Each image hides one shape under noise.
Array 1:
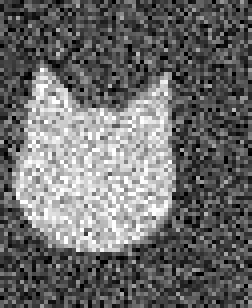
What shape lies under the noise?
cat's head
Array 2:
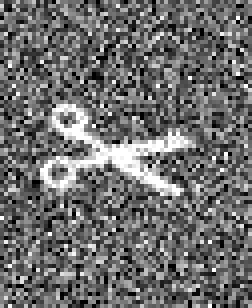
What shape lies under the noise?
pair of scissors
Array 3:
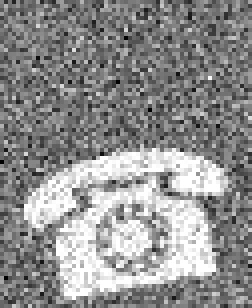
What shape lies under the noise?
telephone
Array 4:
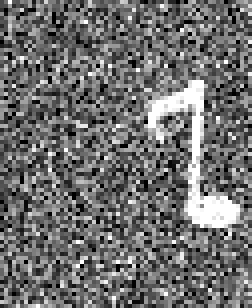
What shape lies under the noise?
musical note
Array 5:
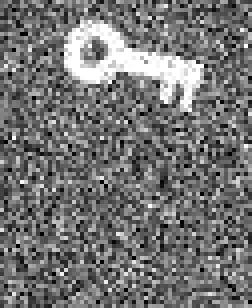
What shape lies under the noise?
key
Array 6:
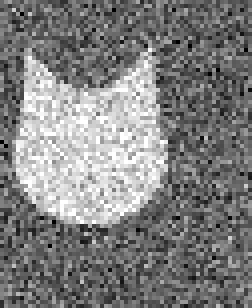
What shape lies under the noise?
cat's head
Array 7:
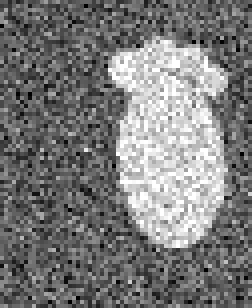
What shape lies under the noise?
footprint
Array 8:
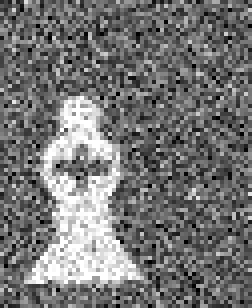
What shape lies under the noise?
chess bishop
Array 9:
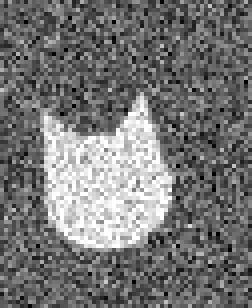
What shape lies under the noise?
cat's head
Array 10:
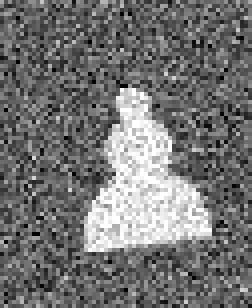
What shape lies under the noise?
chess pawn
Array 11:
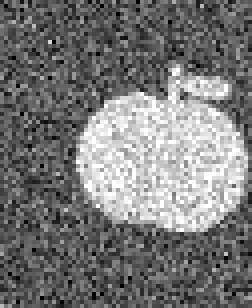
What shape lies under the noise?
apple
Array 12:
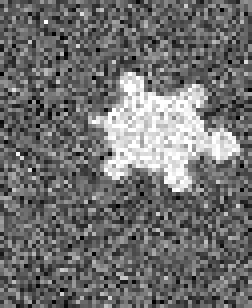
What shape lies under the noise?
turtle
